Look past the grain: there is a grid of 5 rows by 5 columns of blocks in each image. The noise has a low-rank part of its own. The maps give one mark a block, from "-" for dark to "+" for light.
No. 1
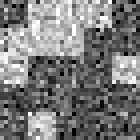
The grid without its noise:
- + + + -
+ + + - -
+ - - - +
- - - - -
- + - - -
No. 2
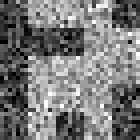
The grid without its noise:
- + + + -
- - - + +
- + + + +
- + + + -
- + - + -
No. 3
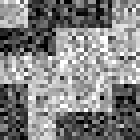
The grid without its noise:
+ - - - +
- - + + +
+ + + + +
- + + + -
- + - - -
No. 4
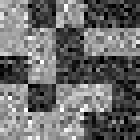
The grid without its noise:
+ - + - -
+ + - + +
- + - - -
+ - + + -
+ + + - -
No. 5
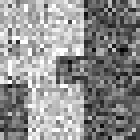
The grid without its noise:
+ + + - -
+ + + - -
+ + - - -
- + + - -
- + + - -
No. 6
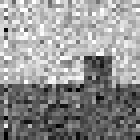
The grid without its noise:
+ + + + +
+ + + + +
+ + + - +
- - - - -
- - - - -
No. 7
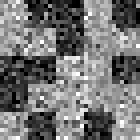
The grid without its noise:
+ - - + -
+ + - + +
- - + + -
- + + + +
+ - + - +
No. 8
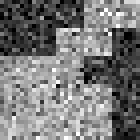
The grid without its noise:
- - - + +
- - + + -
+ + + - -
+ + + + -
+ + + + -
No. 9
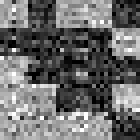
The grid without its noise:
+ - + + -
- - - - +
+ - - - -
+ + - - +
+ + + + -
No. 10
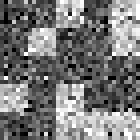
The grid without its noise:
- - + - +
- + - - +
- - - - -
+ - + - -
- - + + +
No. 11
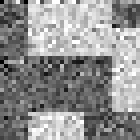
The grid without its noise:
- + + + -
- + + + +
- - - - +
- - - - +
- + + - -
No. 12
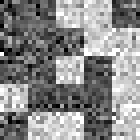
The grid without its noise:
- - + + -
- - - + +
- - + - +
+ - - - +
- + + - +
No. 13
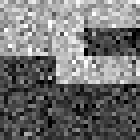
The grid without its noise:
+ + + + +
+ + + - -
- - + + +
- - - - -
- - - - -
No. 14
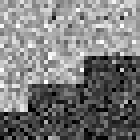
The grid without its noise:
+ + + + +
+ + + + +
+ + + - -
+ - - - -
- - - - -
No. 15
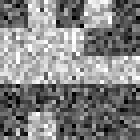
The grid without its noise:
- + - + -
+ + + - -
+ + + + +
- - - - -
- + - - -
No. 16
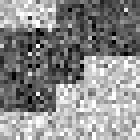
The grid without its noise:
+ + - - -
- - - - -
- - - + +
- - + + +
+ + + + +
